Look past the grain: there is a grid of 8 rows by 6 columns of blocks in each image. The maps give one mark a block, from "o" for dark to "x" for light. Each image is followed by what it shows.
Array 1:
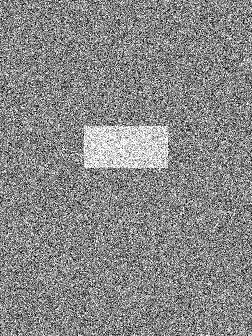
oooooo
oooooo
oooooo
ooxxoo
oooooo
oooooo
oooooo
oooooo
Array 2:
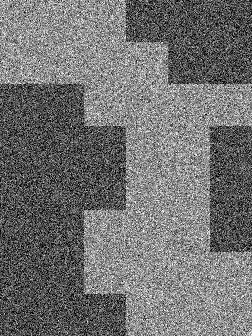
xxxooo
xxxxoo
ooxxxx
oooxxo
oooxxo
ooxxxo
ooxxxx
oooxxx
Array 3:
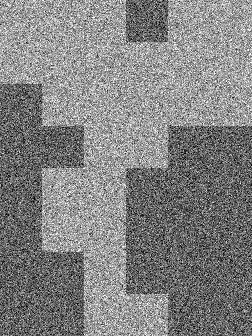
xxxoxx
xxxxxx
oxxxxx
ooxxoo
oxxooo
oxxooo
ooxooo
ooxxoo
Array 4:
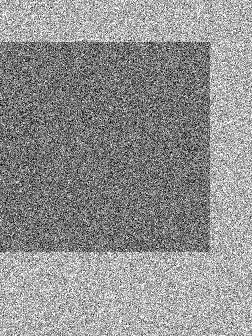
xxxxxx
ooooox
ooooox
ooooox
ooooox
ooooox
xxxxxx
xxxxxx
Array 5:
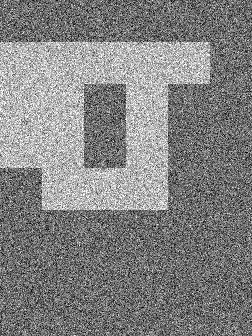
oooooo
xxxxxo
xxoxoo
xxoxoo
oxxxoo
oooooo
oooooo
oooooo
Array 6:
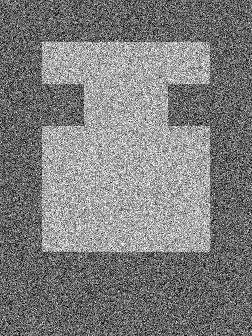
oooooo
oxxxxo
ooxxoo
oxxxxo
oxxxxo
oxxxxo
oooooo
oooooo
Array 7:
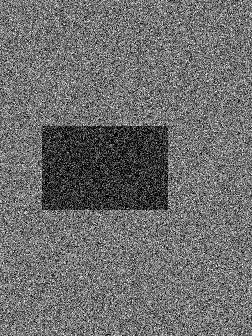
xxxxxx
xxxxxx
xxxxxx
xoooxx
xoooxx
xxxxxx
xxxxxx
xxxxxx
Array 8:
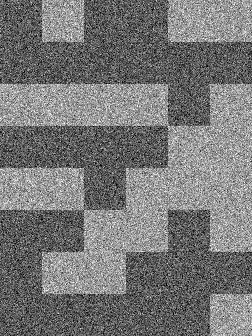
oxooxx
oooooo
xxxxox
ooooxx
xxoxxx
ooxxox
oxxooo
ooooox
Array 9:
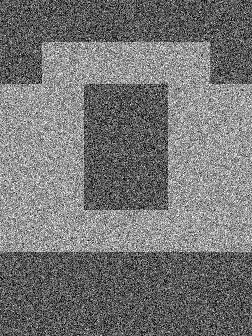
oooooo
oxxxxo
xxooxx
xxooxx
xxooxx
xxxxxx
oooooo
oooooo
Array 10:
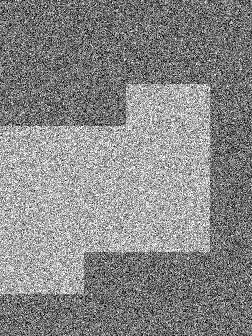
oooooo
oooooo
oooxxo
xxxxxo
xxxxxo
xxxxxo
xxoooo
oooooo
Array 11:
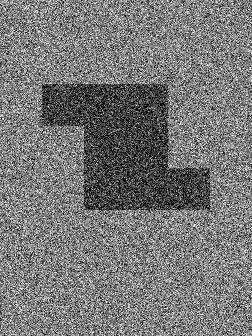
xxxxxx
xxxxxx
xoooxx
xxooxx
xxooox
xxxxxx
xxxxxx
xxxxxx
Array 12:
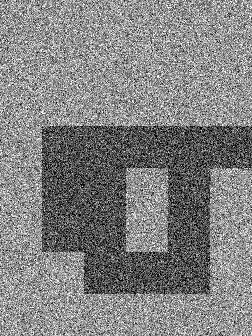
xxxxxx
xxxxxx
xxxxxx
xooooo
xooxox
xooxox
xxooox
xxxxxx
